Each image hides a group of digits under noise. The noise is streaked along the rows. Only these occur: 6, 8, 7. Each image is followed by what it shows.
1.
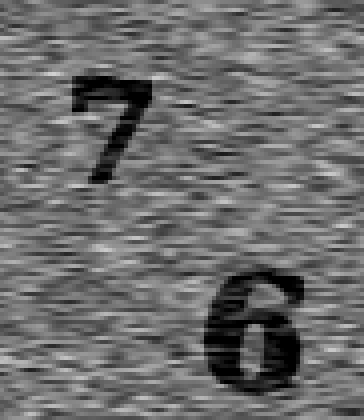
top left: dark 7; bottom right: dark 6
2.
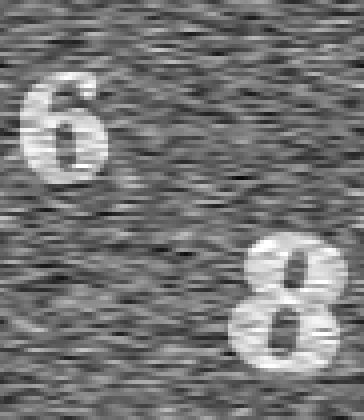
top left: light 6; bottom right: light 8
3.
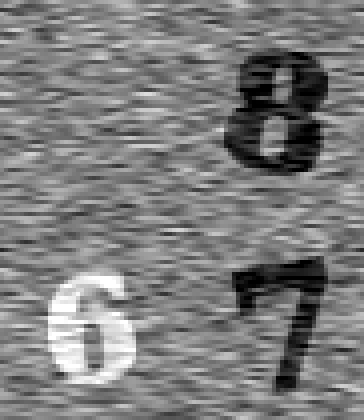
top right: dark 8; bottom left: light 6; bottom right: dark 7
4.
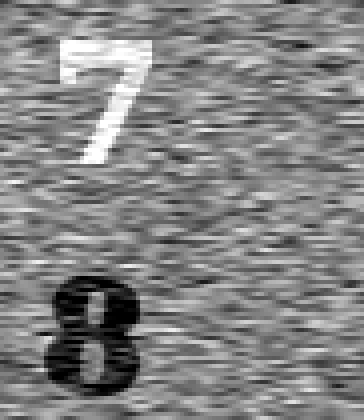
top left: light 7; bottom left: dark 8
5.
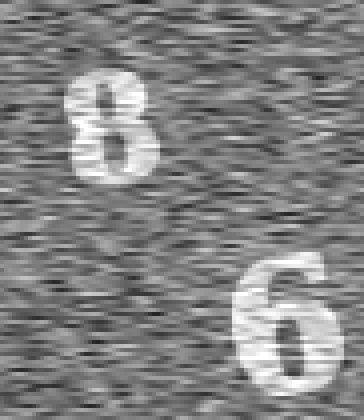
top left: light 8; bottom right: light 6
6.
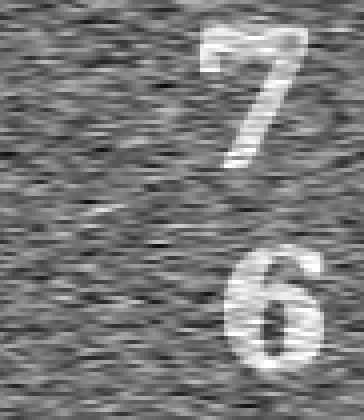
top right: light 7; bottom right: light 6
